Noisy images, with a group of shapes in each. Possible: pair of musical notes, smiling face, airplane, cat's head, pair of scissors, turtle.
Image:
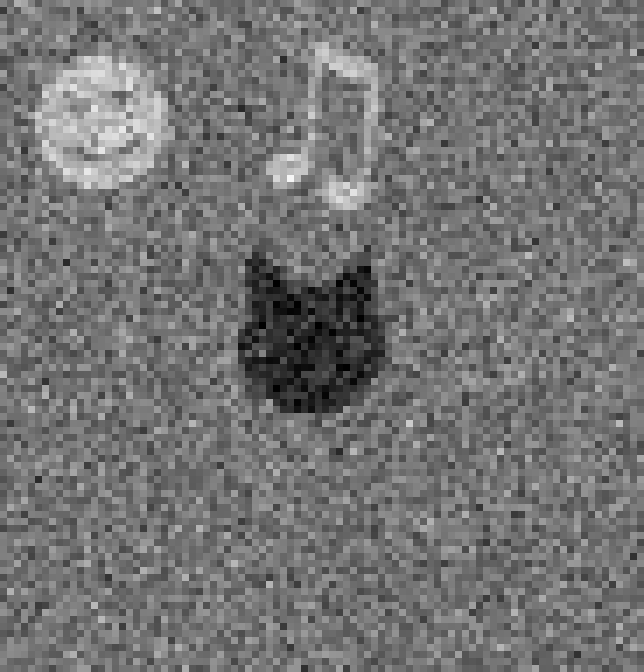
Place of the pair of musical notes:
top middle
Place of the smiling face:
top left
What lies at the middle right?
nothing
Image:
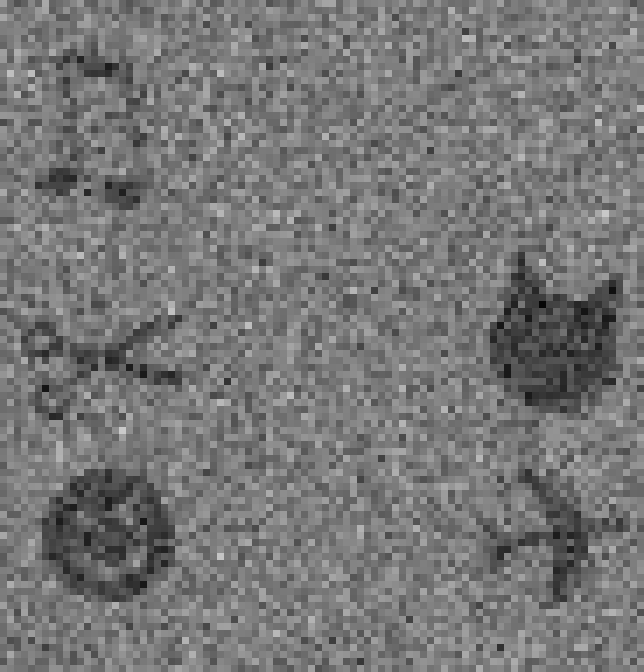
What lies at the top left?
pair of musical notes
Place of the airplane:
bottom right
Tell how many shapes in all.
5
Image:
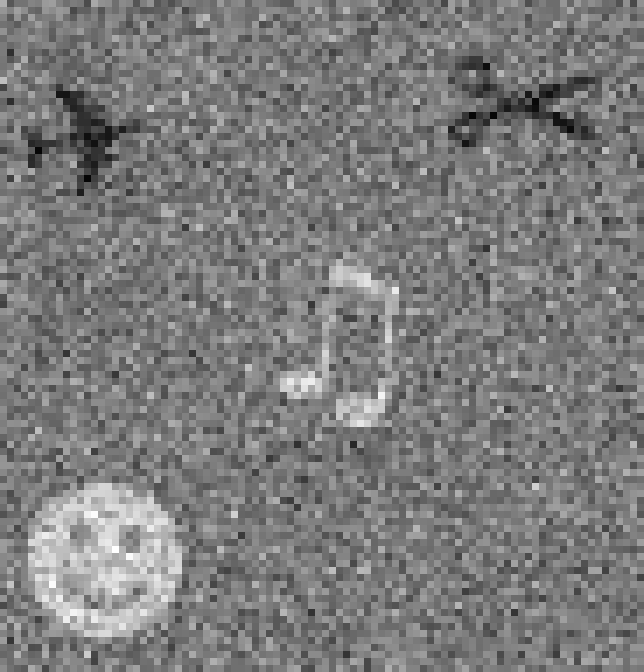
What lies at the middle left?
nothing
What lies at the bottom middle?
nothing
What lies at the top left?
airplane
